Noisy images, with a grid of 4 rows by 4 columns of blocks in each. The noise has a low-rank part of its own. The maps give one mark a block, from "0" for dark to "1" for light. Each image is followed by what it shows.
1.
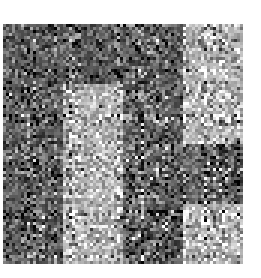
0 0 0 1
0 1 0 1
0 1 0 0
0 1 0 1
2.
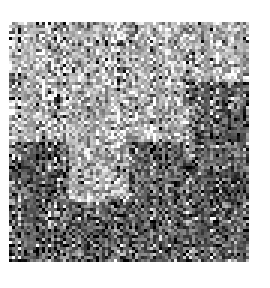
1 1 1 1
1 1 1 0
0 1 0 0
0 0 0 0
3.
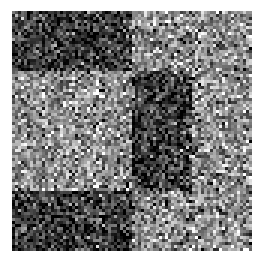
0 0 1 1
1 1 0 1
1 1 0 1
0 0 1 1
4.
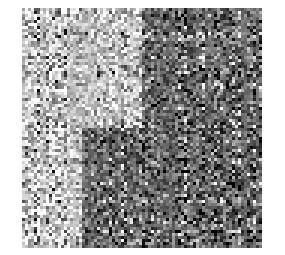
1 1 0 0
1 1 0 0
1 0 0 0
1 0 0 0
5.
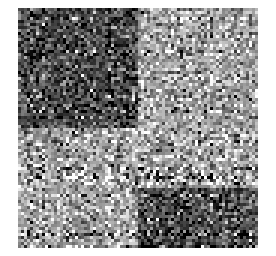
0 0 1 1
0 0 1 1
1 1 1 1
1 1 0 0
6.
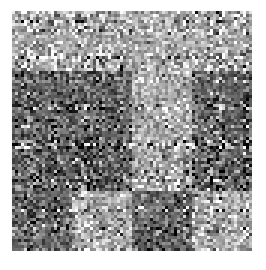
1 1 1 1
0 0 1 0
0 0 1 0
0 1 0 1
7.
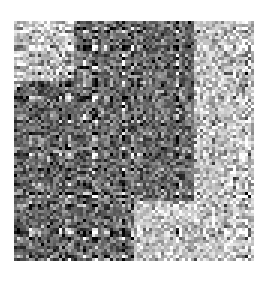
1 0 0 1
0 0 0 1
0 0 0 1
0 0 1 1
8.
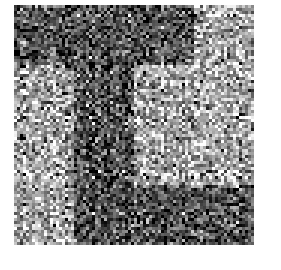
0 0 0 1
1 0 1 1
1 0 1 1
1 0 0 0
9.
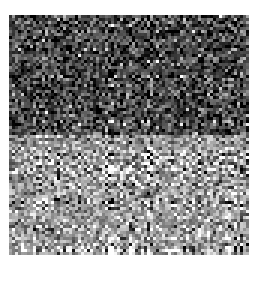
0 0 0 0
0 0 0 0
1 1 1 1
1 1 1 1
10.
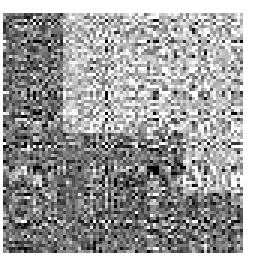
0 1 1 1
0 1 1 1
0 0 0 1
0 0 0 0
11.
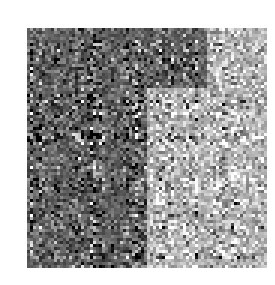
0 0 0 1
0 0 1 1
0 0 1 1
0 0 1 1
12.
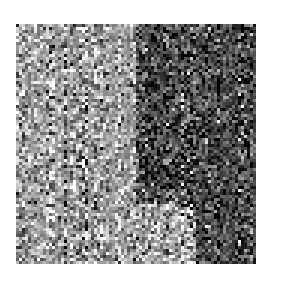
1 1 0 0
1 1 0 0
1 1 0 0
1 1 1 0
